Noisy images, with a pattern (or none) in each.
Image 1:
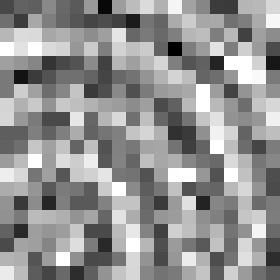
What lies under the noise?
rings round one point
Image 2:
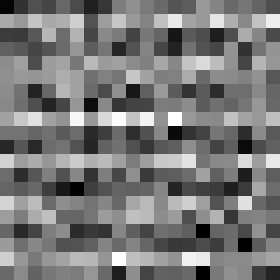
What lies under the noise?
horizontal stripes
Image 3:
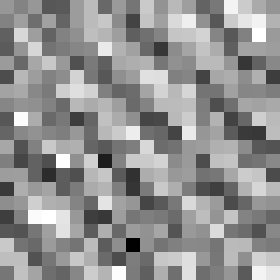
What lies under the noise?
diagonal stripes
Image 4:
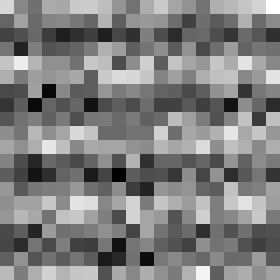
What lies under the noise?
horizontal stripes
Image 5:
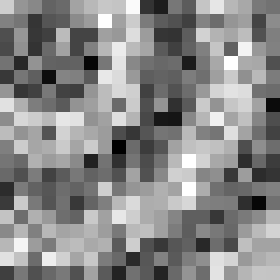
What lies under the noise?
rings round one point
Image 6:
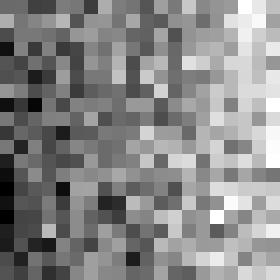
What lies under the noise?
a smooth slope
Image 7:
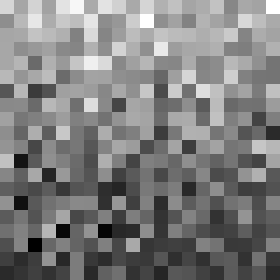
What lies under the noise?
a smooth slope
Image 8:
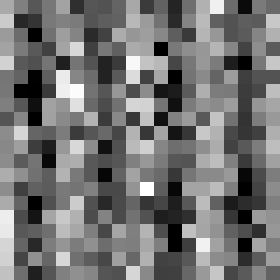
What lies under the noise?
vertical stripes
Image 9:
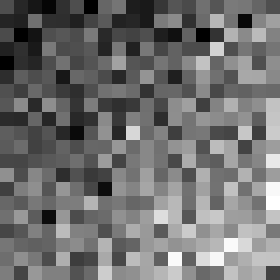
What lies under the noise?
a smooth slope
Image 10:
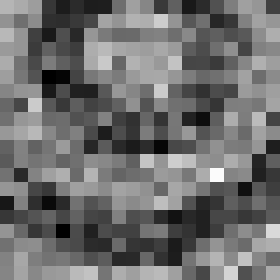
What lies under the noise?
rings round one point
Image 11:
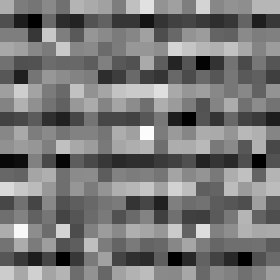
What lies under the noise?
horizontal stripes
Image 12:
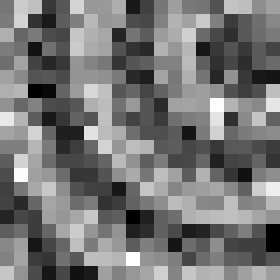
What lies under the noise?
rings round one point
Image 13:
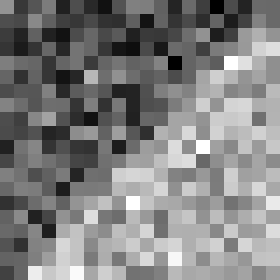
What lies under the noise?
a sharp edge
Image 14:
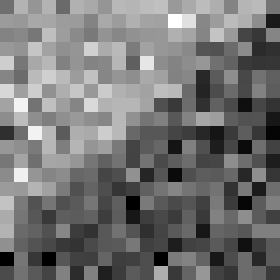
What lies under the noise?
a sharp edge
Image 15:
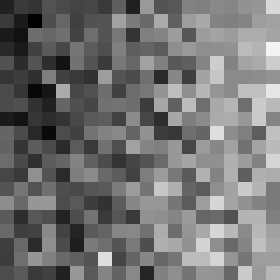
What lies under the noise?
a smooth slope
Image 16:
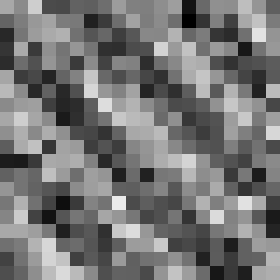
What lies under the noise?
diagonal stripes
